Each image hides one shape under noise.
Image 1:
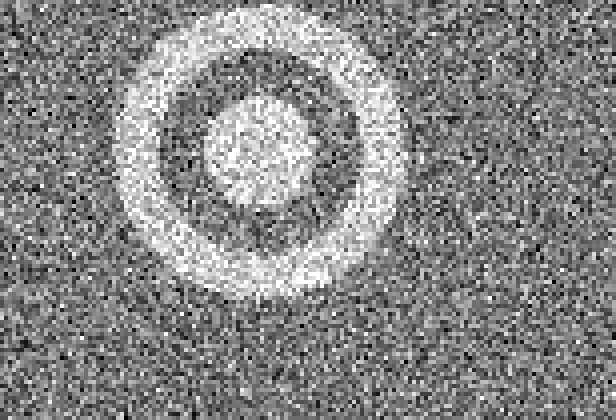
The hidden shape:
bullseye
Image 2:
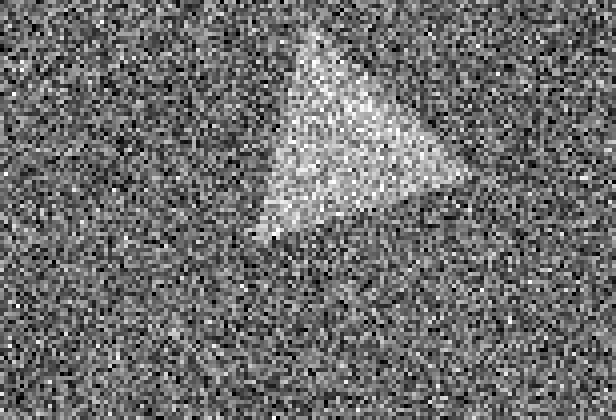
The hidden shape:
triangle
